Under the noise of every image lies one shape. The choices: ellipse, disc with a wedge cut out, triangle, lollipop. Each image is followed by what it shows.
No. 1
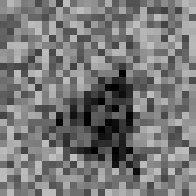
triangle
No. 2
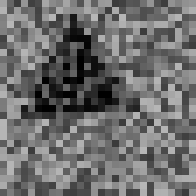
triangle
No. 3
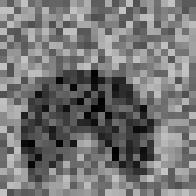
disc with a wedge cut out
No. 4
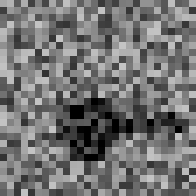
lollipop
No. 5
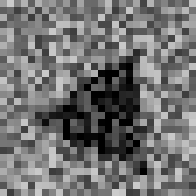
triangle
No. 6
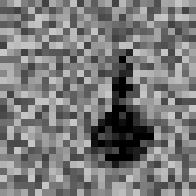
lollipop
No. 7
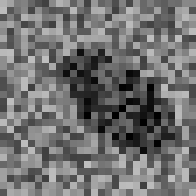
ellipse
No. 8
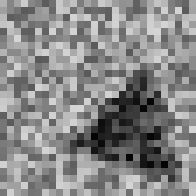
triangle
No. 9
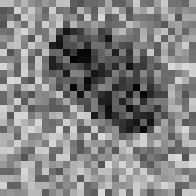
ellipse
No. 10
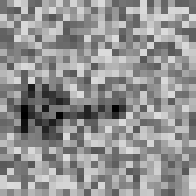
lollipop
